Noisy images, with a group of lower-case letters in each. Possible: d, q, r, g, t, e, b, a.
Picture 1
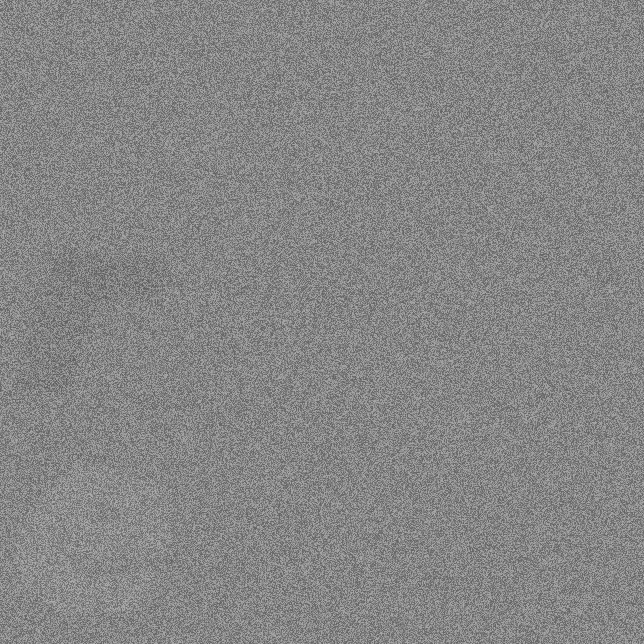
middle left: dark r; bottom left: light e
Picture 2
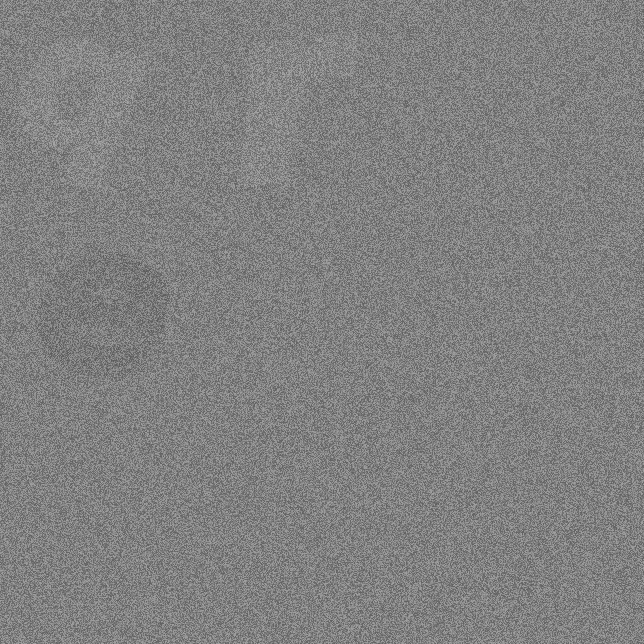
top left: light q; top middle: light r; middle left: dark e
